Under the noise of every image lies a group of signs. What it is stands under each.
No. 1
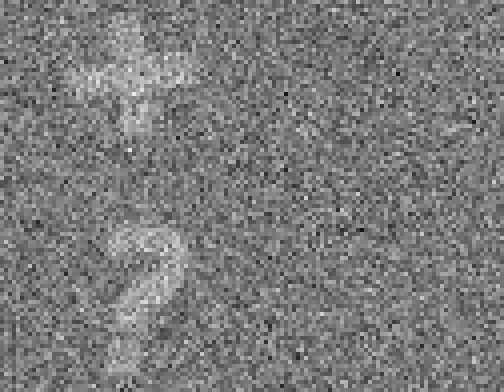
top left: plus sign; bottom left: question mark
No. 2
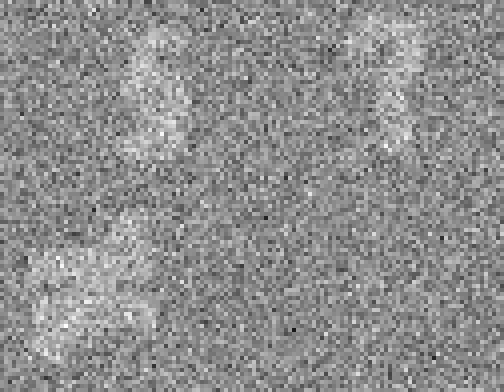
top left: section sign; top right: question mark; bottom left: not-equal sign
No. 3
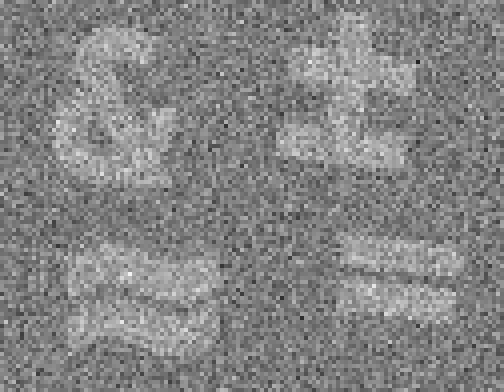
top left: ampersand; top right: plus-minus sign; bottom left: approximately sign; bottom right: equals sign
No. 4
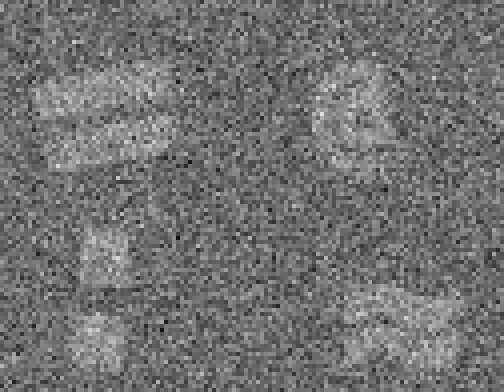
top left: equals sign; top right: at sign; bottom left: colon; bottom right: approximately sign
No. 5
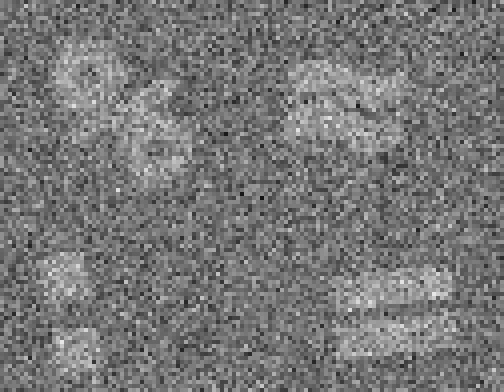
top left: percent sign; top right: approximately sign; bottom left: colon; bottom right: equals sign
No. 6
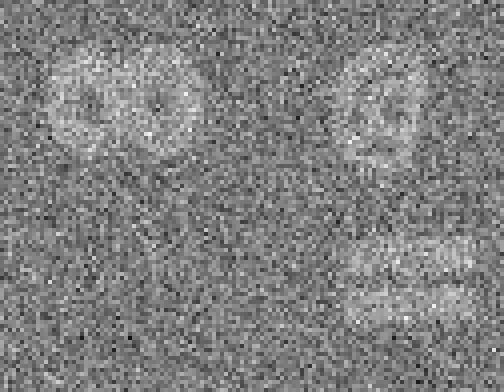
top left: infinity sign; top right: at sign; bottom right: equals sign
